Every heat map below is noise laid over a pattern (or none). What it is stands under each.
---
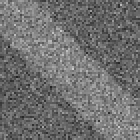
a diagonal band
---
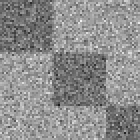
blocks along the diagonal
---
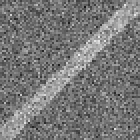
a diagonal band
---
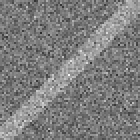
a diagonal band
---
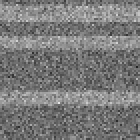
bands of rows
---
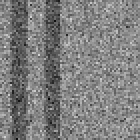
bands of columns
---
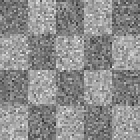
a checkerboard
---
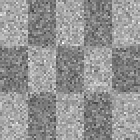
a checkerboard
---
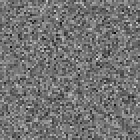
only noise
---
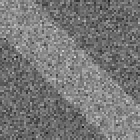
a diagonal band
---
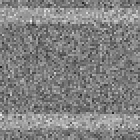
bands of rows
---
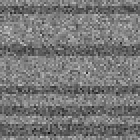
bands of rows
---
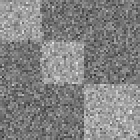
blocks along the diagonal
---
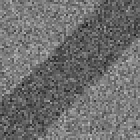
a diagonal band
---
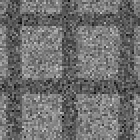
bands of rows crossing bands of columns
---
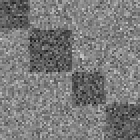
blocks along the diagonal
